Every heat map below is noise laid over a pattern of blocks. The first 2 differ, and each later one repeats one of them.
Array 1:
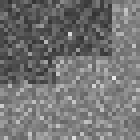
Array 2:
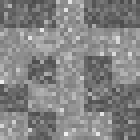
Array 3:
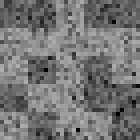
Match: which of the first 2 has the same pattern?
2
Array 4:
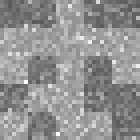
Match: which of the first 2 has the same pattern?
2
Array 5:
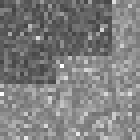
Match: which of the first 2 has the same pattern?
1
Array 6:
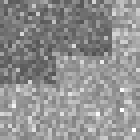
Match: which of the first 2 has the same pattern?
1
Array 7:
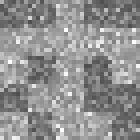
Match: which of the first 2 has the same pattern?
2
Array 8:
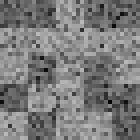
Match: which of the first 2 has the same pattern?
2
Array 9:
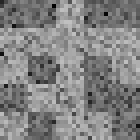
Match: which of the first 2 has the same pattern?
2
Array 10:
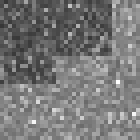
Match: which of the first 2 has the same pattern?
1
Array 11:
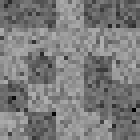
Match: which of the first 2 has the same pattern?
2
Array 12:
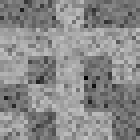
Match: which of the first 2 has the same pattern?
2
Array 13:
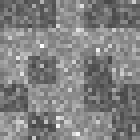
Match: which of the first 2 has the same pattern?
2
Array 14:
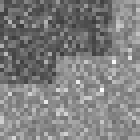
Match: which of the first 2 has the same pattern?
1
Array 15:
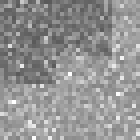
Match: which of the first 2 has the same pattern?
1
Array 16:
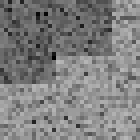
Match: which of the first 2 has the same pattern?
1
